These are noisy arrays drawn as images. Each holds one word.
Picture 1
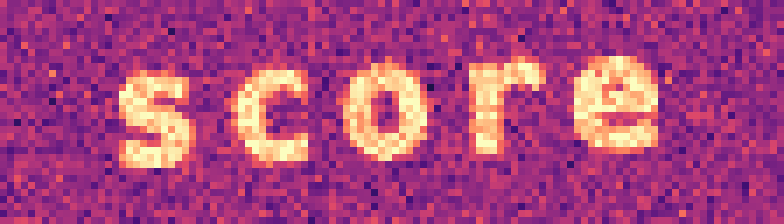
score
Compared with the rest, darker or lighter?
lighter
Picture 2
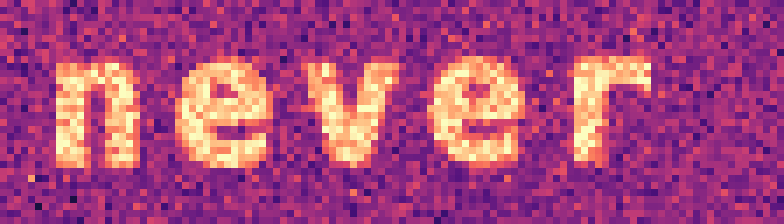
never
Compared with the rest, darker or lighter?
lighter
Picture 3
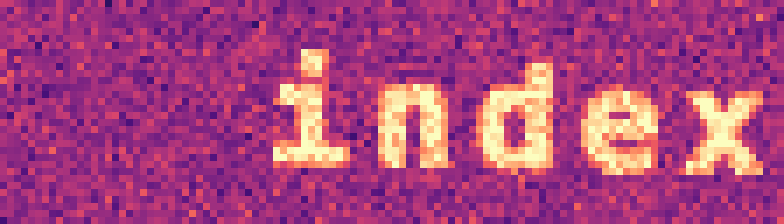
index
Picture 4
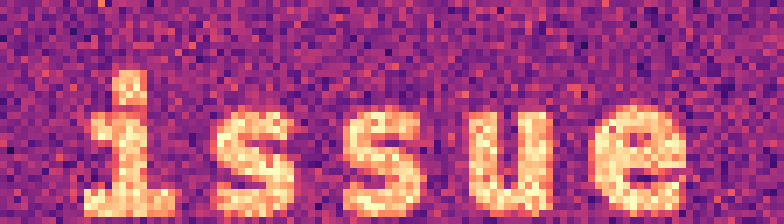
issue
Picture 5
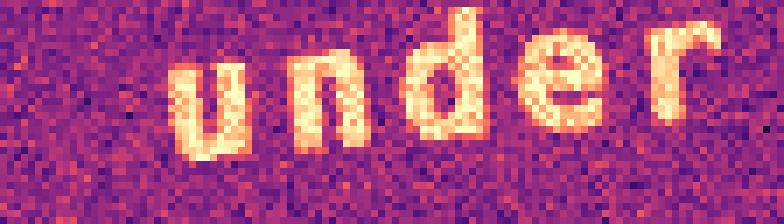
under
